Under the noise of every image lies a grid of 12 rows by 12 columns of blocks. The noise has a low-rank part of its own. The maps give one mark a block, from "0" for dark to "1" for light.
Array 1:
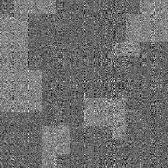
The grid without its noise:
011100000011
110000000111
110000000111
110000001100
110000000000
111000000000
111000000000
111000111000
000000111000
000110001000
000110000000
000100000000
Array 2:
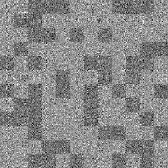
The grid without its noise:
110001110001
100111111111
110010101111
101111111100
010111001001
111101101011
010101010110
100111011011
000111011101
110111100110
111001111001
110010110101
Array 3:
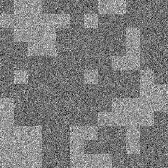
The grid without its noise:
011000011000
111110100000
011100000100
001100000100
000000001100
010000100010
000000000011
100000001111
100000011110
111001100100
111001000100
111001110000
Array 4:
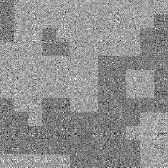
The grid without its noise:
011111111111
011111111110
011011111100
111001111100
111111100000
111111100110
111111100110
011001100000
001000000011
000000000111
000000000011
111110000011
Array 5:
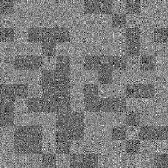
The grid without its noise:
011111001011
111111110111
010001111010
111011111011
100101000101
111001101111
001001011001
010001000111
011100111011
100100110100
100101111011
111010011110
